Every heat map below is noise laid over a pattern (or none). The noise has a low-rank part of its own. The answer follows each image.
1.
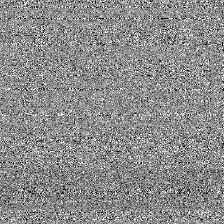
one horizontal stripe
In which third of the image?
bottom
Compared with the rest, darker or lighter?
darker
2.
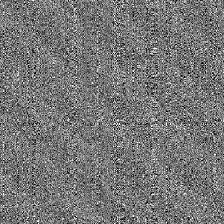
diagonal stripes
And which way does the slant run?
top left to bottom right
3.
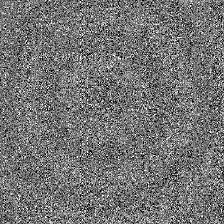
rings round one point
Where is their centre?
centre
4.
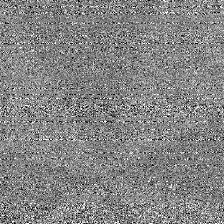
spokes from one point
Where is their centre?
bottom middle
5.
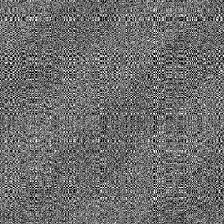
diagonal stripes
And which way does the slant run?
bottom left to top right
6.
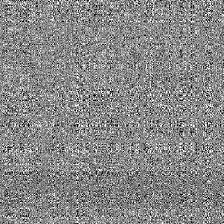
one horizontal stripe
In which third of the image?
bottom
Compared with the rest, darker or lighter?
darker
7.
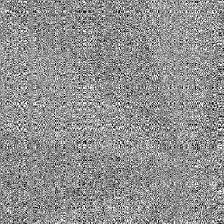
spokes from one point
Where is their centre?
bottom right
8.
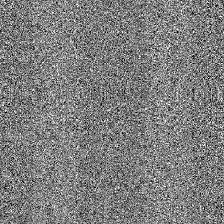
vertical stripes
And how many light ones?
2
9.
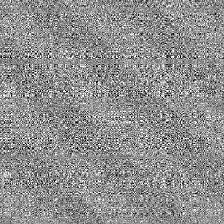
diagonal stripes
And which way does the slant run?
top left to bottom right
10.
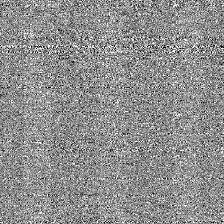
vertical stripes
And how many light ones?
3
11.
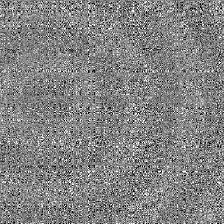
rings round one point
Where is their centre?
middle left
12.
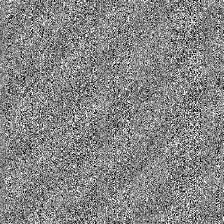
diagonal stripes
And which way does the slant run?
bottom left to top right
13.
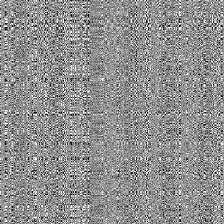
vertical stripes
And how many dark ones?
6
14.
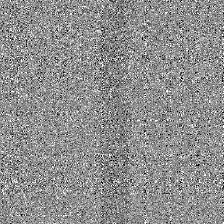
one vertical stripe
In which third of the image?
middle
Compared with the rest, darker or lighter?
darker
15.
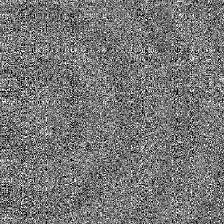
rings round one point
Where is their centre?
middle left
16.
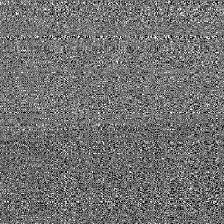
a sharp edge
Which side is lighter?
top
